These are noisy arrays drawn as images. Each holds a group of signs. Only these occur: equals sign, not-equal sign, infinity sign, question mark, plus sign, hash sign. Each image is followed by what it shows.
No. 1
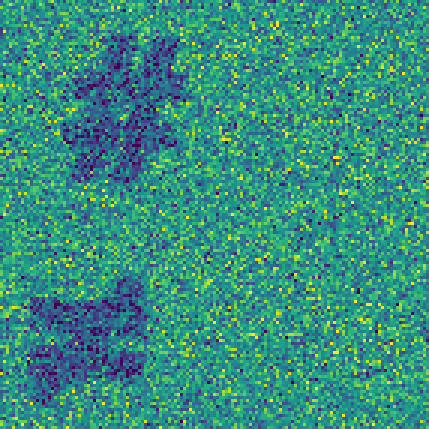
top left: dark hash sign; bottom left: dark not-equal sign
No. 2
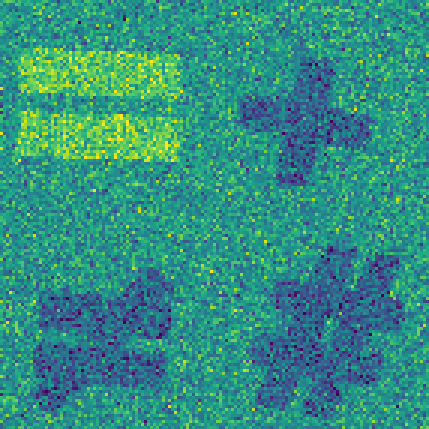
top left: light equals sign; top right: dark plus sign; bottom left: dark not-equal sign; bottom right: dark hash sign
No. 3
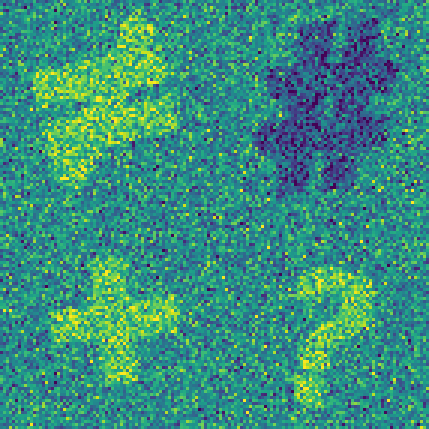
top left: light not-equal sign; top right: dark hash sign; bottom left: light plus sign; bottom right: light question mark
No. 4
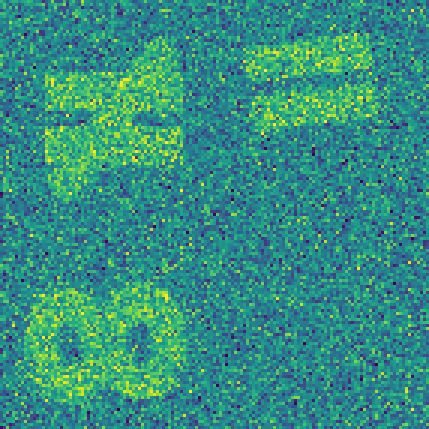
top left: light not-equal sign; top right: light equals sign; bottom left: light infinity sign
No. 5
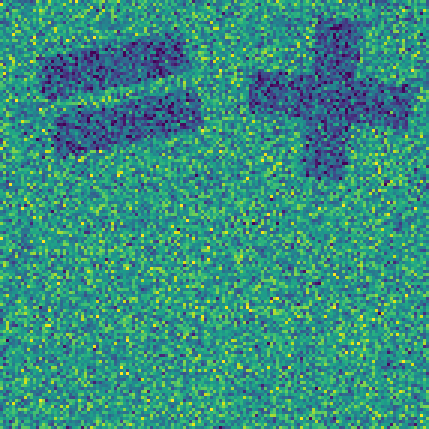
top left: dark equals sign; top right: dark plus sign
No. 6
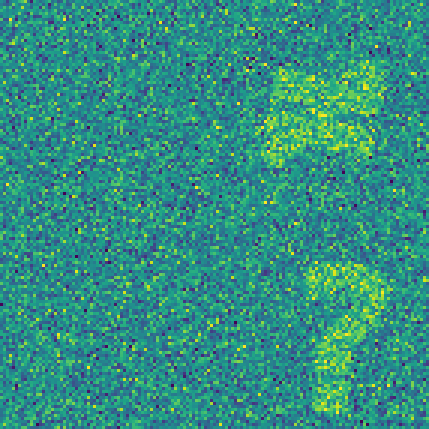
top right: light not-equal sign; bottom right: light question mark
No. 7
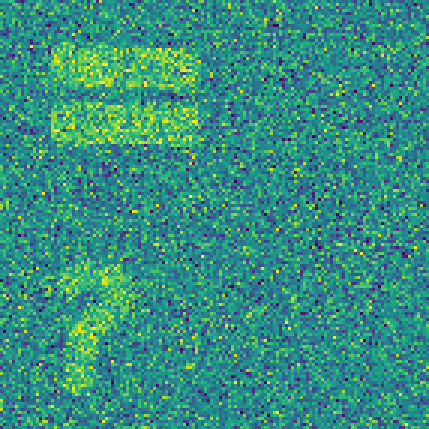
top left: light equals sign; bottom left: light question mark
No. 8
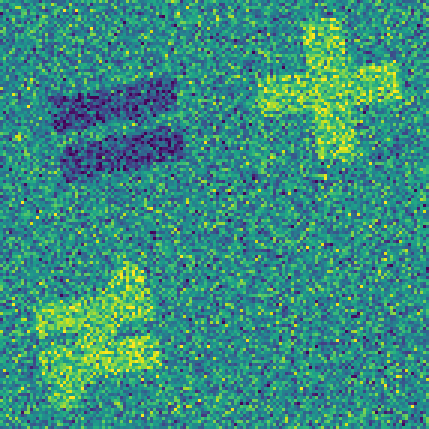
top left: dark equals sign; top right: light plus sign; bottom left: light not-equal sign
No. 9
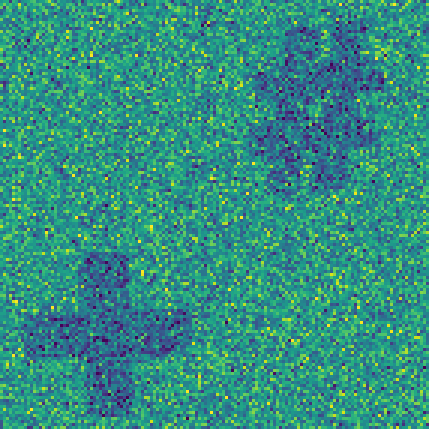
top right: dark hash sign; bottom left: dark plus sign
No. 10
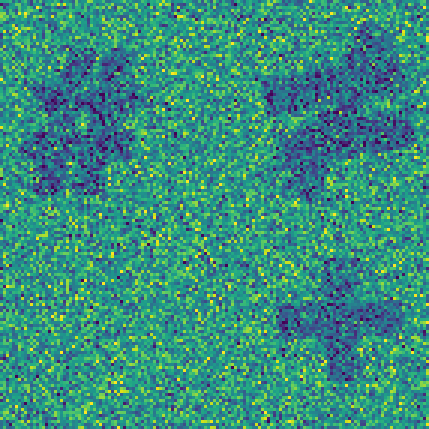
top left: dark hash sign; top right: dark not-equal sign; bottom right: dark plus sign
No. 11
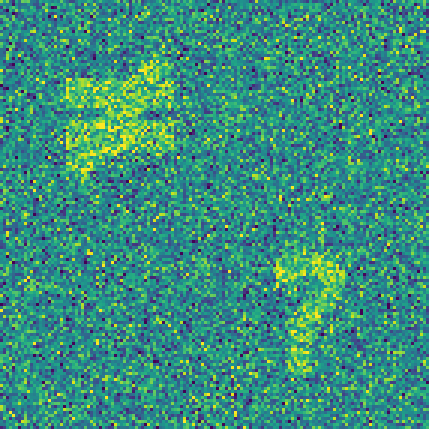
top left: light not-equal sign; bottom right: light question mark
